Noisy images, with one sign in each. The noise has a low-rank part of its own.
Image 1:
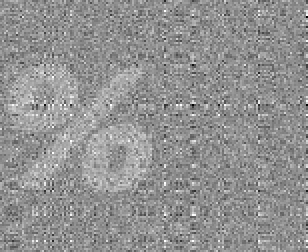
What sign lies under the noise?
percent sign
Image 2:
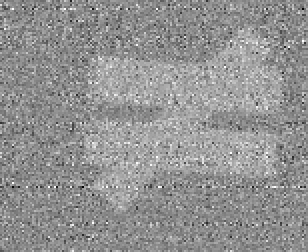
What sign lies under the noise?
not-equal sign
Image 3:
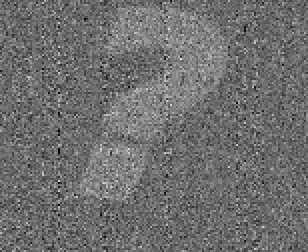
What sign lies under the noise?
question mark
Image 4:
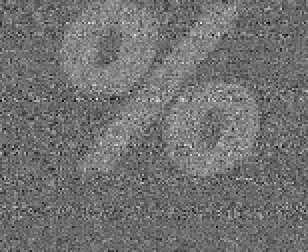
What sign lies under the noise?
percent sign
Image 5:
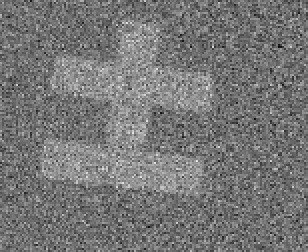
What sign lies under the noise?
plus-minus sign
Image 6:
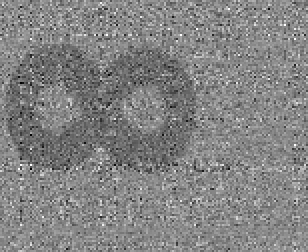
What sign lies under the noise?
infinity sign
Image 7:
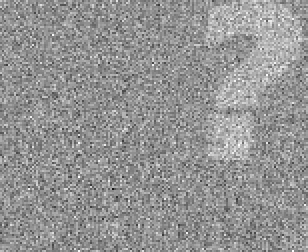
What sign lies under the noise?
question mark
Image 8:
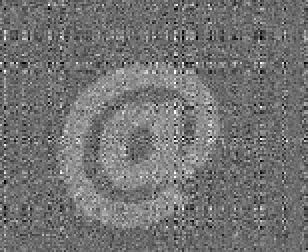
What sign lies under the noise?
at sign
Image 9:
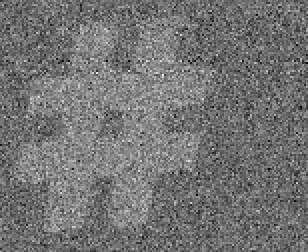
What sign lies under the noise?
hash sign
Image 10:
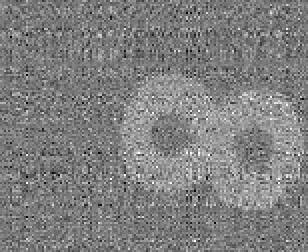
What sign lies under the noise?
infinity sign
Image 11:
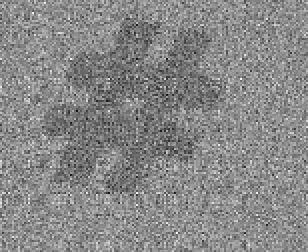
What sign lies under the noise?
hash sign
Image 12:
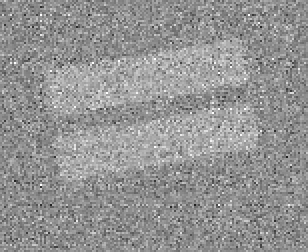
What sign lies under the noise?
equals sign
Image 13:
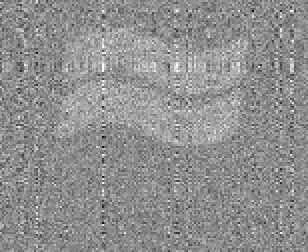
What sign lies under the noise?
approximately sign
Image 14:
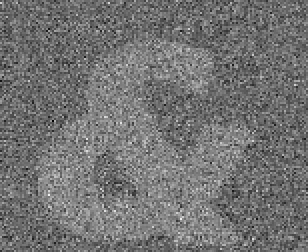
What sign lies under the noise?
ampersand
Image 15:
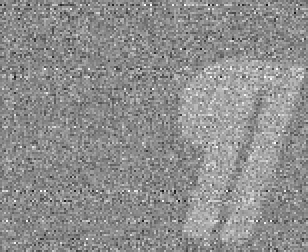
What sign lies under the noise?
pilcrow
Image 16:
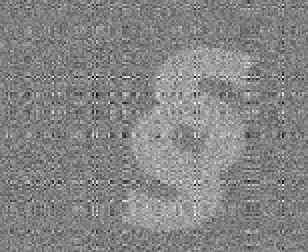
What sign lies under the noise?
section sign
